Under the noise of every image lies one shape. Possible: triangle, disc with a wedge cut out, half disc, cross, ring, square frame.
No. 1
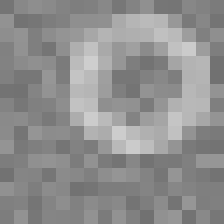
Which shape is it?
ring
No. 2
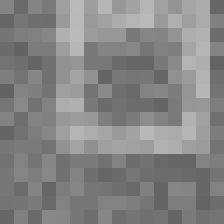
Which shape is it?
square frame
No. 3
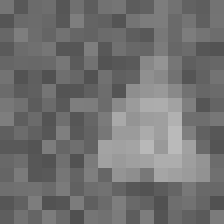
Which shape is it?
triangle
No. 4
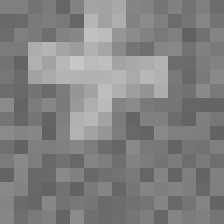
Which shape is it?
cross
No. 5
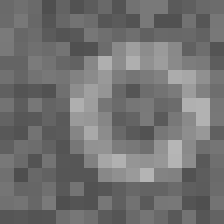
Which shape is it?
ring
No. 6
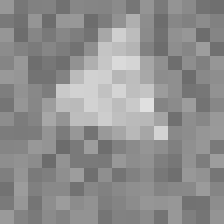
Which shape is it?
triangle
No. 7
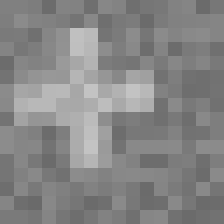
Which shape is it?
cross
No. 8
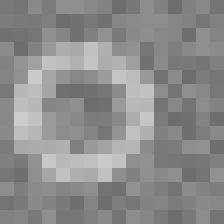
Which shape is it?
ring
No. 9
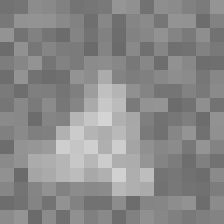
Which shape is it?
triangle
